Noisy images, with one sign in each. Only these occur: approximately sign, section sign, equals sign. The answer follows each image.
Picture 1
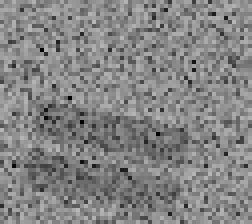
equals sign
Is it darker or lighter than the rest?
darker
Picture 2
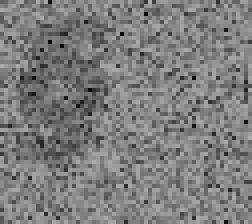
section sign
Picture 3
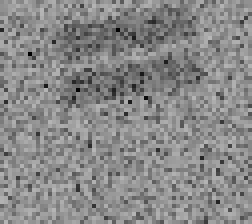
equals sign
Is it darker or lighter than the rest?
darker
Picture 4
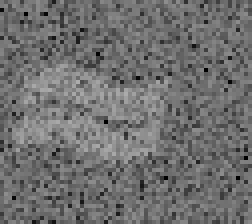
approximately sign
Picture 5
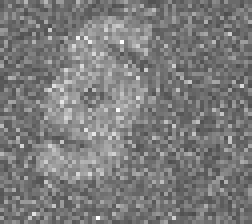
section sign
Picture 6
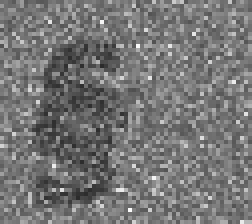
section sign
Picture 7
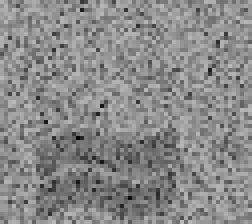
approximately sign
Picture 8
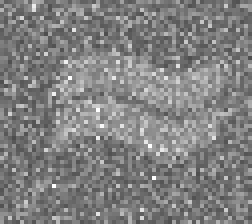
approximately sign
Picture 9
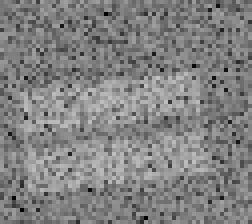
equals sign
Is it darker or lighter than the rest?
lighter
